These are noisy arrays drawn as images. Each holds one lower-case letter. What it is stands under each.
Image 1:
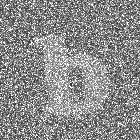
light b
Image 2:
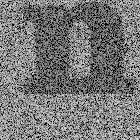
dark n
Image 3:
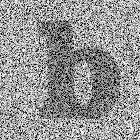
dark b
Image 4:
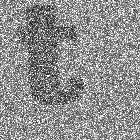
dark t
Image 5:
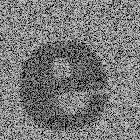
dark e
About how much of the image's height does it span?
two thirds
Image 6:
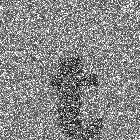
dark t
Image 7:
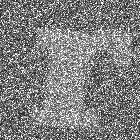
light r
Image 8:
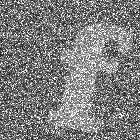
light f
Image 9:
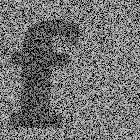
dark f
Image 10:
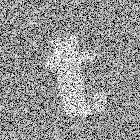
light t
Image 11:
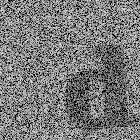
dark d
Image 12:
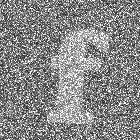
light f
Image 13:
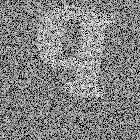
light q
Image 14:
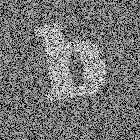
light b
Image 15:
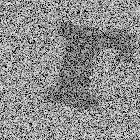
dark r
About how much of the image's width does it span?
two thirds
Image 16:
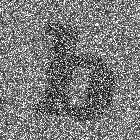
dark b
